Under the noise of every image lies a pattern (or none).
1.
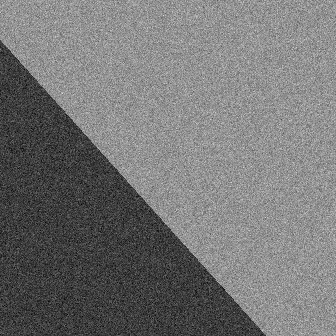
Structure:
a sharp edge
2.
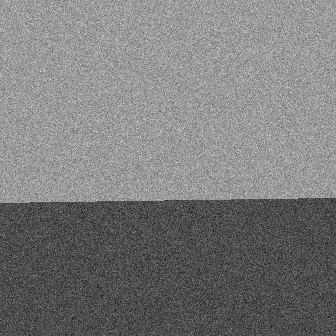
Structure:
a sharp edge
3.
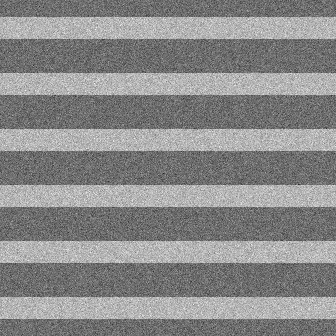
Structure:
horizontal stripes
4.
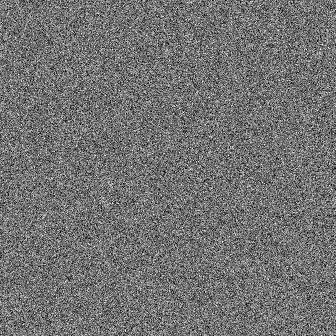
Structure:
only noise
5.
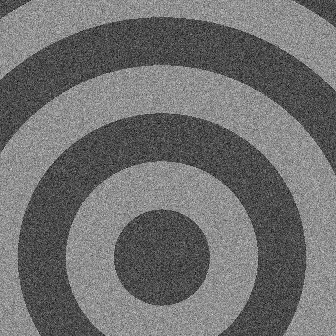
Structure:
rings round one point
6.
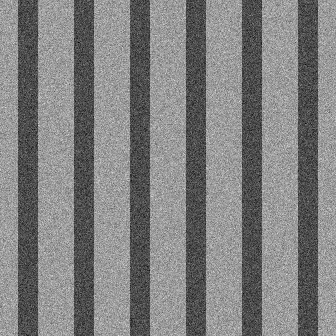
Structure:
vertical stripes
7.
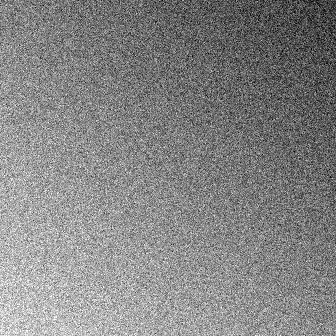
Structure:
a smooth slope
